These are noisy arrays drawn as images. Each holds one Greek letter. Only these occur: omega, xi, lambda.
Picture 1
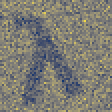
lambda
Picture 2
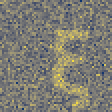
xi
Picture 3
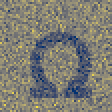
omega
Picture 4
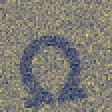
omega
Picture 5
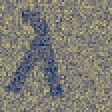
lambda
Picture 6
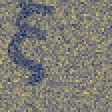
xi
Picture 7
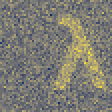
lambda
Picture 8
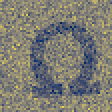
omega
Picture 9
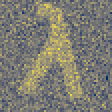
lambda
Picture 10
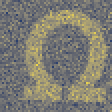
omega
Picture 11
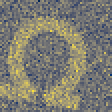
omega
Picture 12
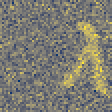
lambda
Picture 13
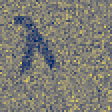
lambda
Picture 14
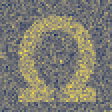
omega
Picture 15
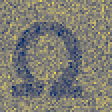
omega
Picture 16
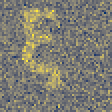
xi
